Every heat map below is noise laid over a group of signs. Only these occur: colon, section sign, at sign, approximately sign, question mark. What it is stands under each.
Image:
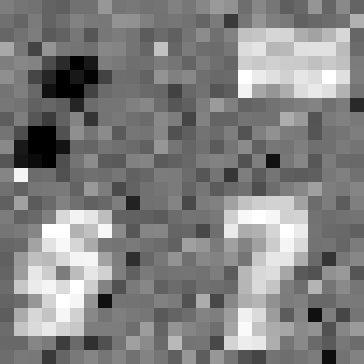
top left: dark colon; top right: light approximately sign; bottom left: light section sign; bottom right: light question mark
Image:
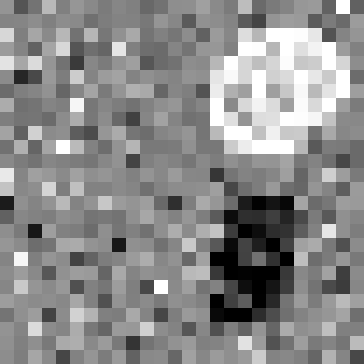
top right: light at sign; bottom right: dark section sign
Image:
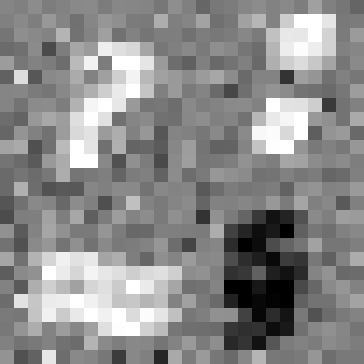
top left: light question mark; top right: light colon; bottom left: light approximately sign; bottom right: dark section sign
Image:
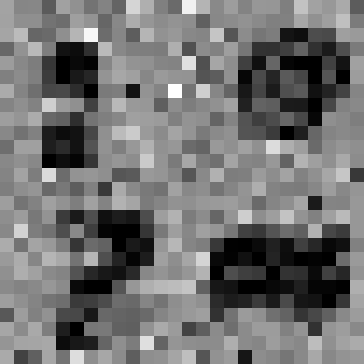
top left: dark colon; top right: dark at sign; bottom left: dark question mark; bottom right: dark approximately sign
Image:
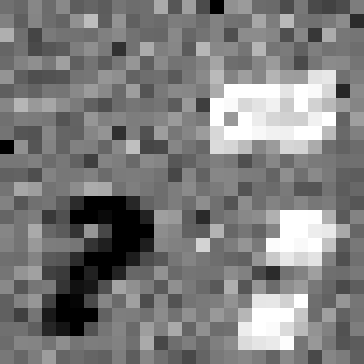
top right: light approximately sign; bottom left: dark question mark; bottom right: light colon
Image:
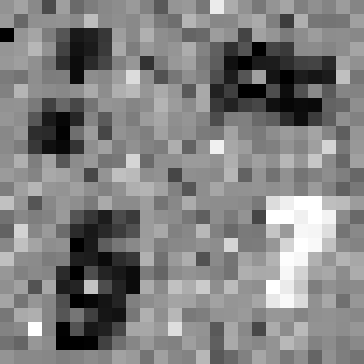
top left: dark colon; top right: dark approximately sign; bottom left: dark section sign; bottom right: light question mark
